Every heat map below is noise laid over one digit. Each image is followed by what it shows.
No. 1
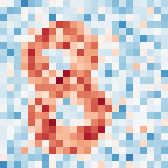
8
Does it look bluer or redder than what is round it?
redder
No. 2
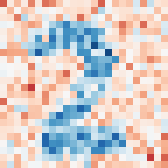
2
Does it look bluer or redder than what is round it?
bluer
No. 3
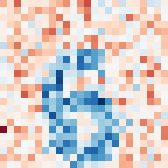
6
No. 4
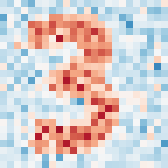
3
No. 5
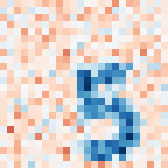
5
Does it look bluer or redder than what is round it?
bluer
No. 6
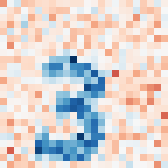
3
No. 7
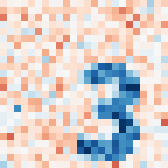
3
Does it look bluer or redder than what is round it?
bluer
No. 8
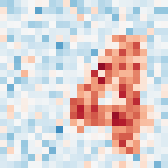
4
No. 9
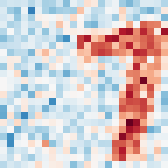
7
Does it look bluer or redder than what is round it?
redder
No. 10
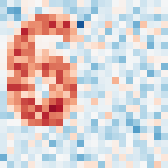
6
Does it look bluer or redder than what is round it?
redder
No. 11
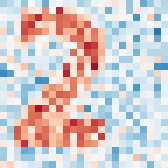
2
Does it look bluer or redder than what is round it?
redder
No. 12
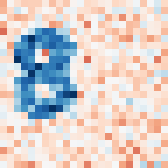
8
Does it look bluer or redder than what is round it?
bluer
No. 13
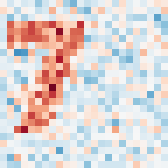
7
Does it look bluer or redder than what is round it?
redder
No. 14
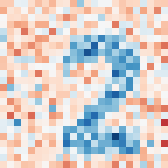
2
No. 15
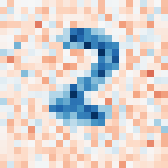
2
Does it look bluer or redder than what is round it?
bluer
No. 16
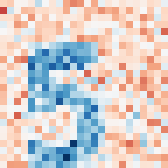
5
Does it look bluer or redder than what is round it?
bluer
